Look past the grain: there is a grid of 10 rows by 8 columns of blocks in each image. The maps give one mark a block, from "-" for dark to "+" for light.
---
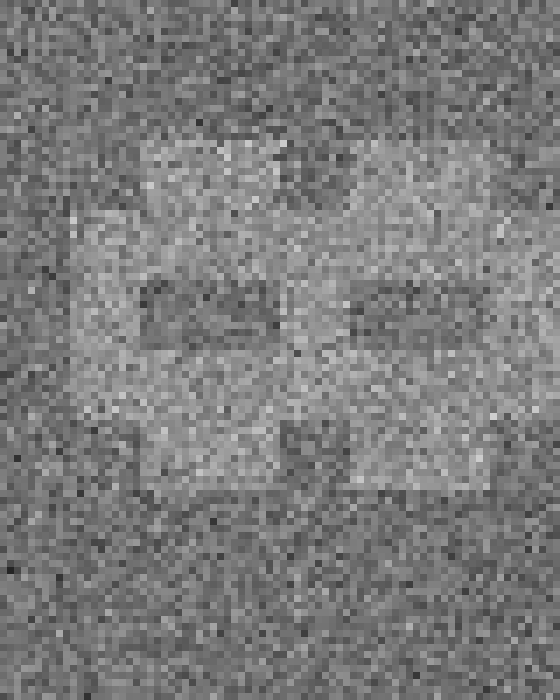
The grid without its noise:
- - - - - - - -
- - - - - - - -
- - + + - + + -
- + + + + + + +
- + - - + - - +
- + + + + + + +
- - + + - + + -
- - - - - - - -
- - - - - - - -
- - - - - - - -
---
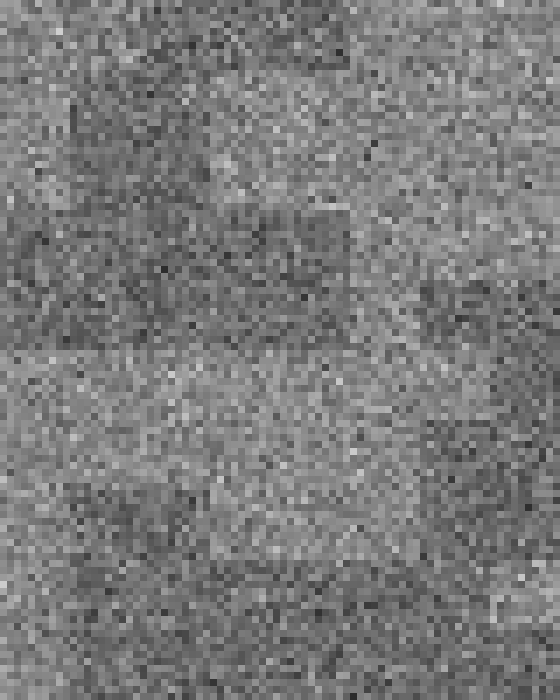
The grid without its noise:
+ + - - - + + +
+ - - + + + + +
+ - - + + + + +
- - - - - + + +
- - - - - + - -
+ + + + + + + -
+ + + + + + - -
+ - - + + + - -
+ - - - - - - +
+ - - - - - - -
